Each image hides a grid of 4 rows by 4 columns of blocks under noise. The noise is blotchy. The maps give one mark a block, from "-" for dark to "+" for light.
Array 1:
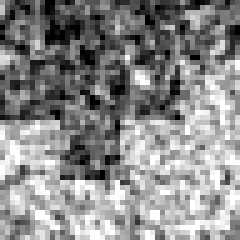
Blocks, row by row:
- - - -
- - - +
+ - + +
+ + + +
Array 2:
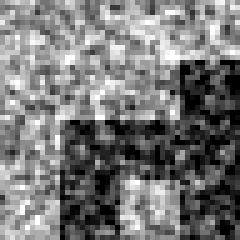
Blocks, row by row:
+ + + +
+ + + -
+ - - -
+ - + -
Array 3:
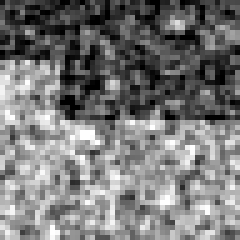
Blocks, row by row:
- - - -
+ - - -
+ + + +
+ + + +
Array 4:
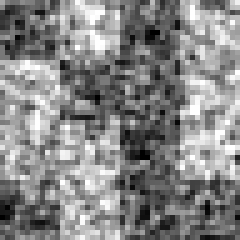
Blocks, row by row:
- + - +
+ - - +
+ + - +
- + - -
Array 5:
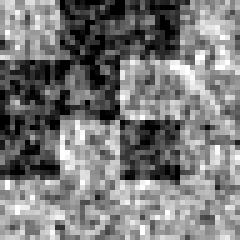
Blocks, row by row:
+ - - +
- - + +
- + - +
+ + + +
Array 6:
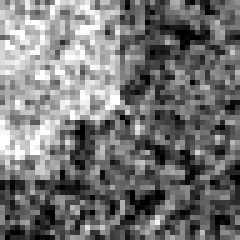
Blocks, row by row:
+ + - -
+ + - -
+ - - -
- - - -
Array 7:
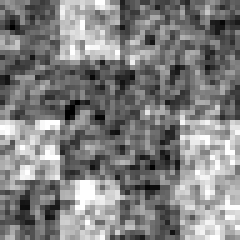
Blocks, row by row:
- + - -
- - - -
+ - - +
- + - +
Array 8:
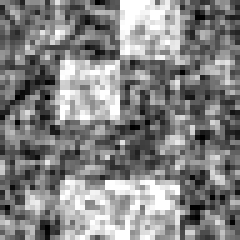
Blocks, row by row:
- - + -
- + - -
- - - -
- + + -
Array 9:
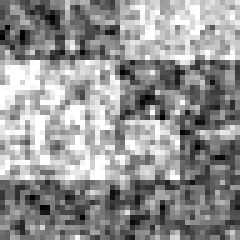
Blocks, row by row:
- - + +
+ + - -
+ + + -
- - - -
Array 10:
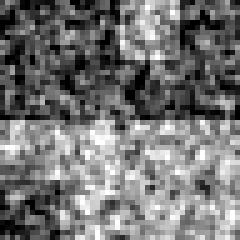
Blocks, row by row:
- - + -
- - - -
+ + + +
- + + +
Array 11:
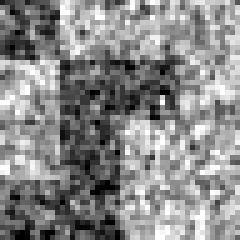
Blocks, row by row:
- + + +
+ - - +
+ - + +
- - + +
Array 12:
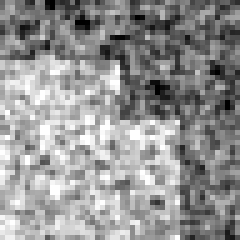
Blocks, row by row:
- - - -
+ + - -
+ + + -
+ + + -
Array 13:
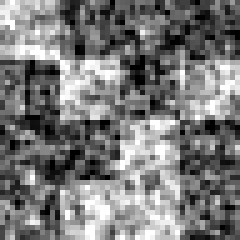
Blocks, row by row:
+ - - -
- + - +
- - + -
- + + -
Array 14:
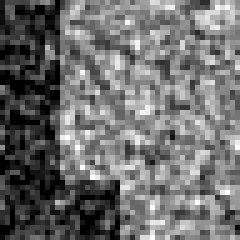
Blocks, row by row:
- + + +
- + + +
- + + +
- - + +
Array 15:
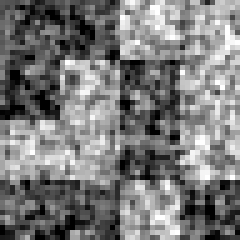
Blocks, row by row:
- - + +
- + - +
+ + - +
- - + -
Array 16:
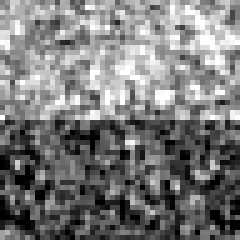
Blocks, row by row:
+ + + +
+ + + +
- - - -
- - - -
